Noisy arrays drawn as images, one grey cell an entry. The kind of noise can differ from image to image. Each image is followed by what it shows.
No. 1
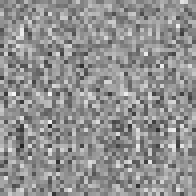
low rank plus noise
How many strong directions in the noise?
two
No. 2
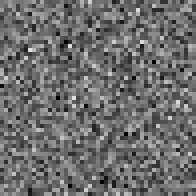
independent entries
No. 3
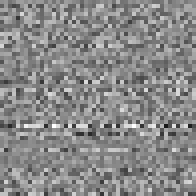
rows of uneven size
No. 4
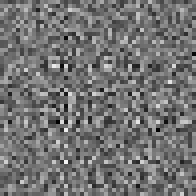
low rank plus noise
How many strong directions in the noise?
one
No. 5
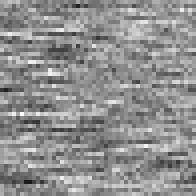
streaked along the rows
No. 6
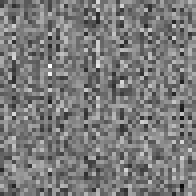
columns of uneven size
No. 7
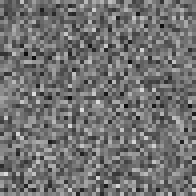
independent entries
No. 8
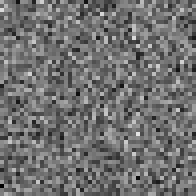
independent entries
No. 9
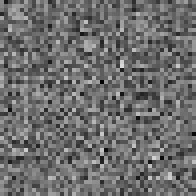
low rank plus noise
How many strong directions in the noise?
three or four
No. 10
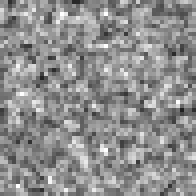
blotchy
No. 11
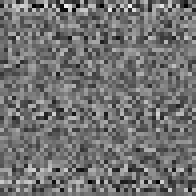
rows of uneven size
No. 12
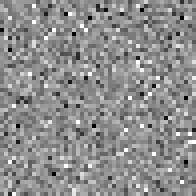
heavy tails
